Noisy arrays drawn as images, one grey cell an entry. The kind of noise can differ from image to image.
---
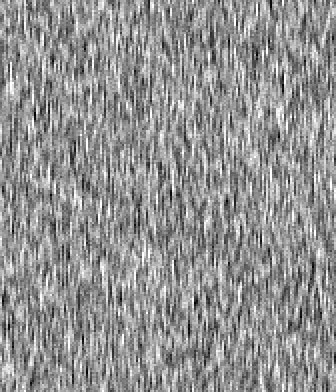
streaked along the columns
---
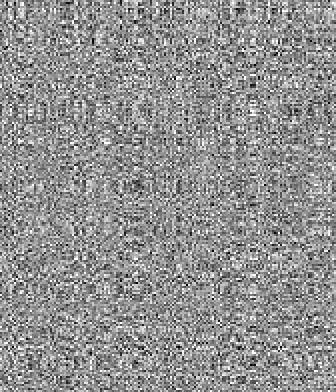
low rank plus noise
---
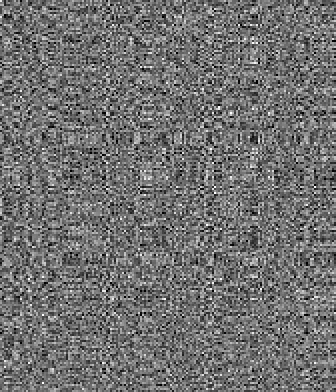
low rank plus noise
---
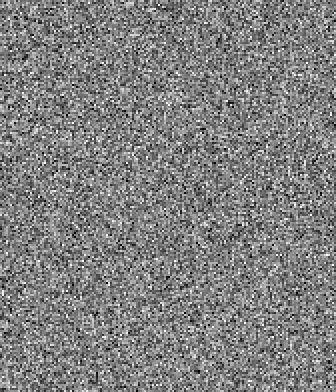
independent entries
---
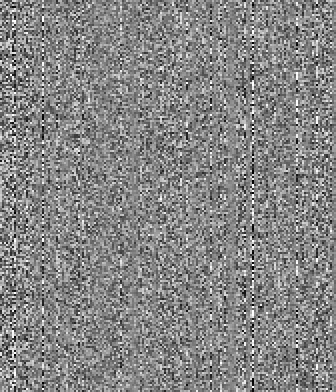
columns of uneven size
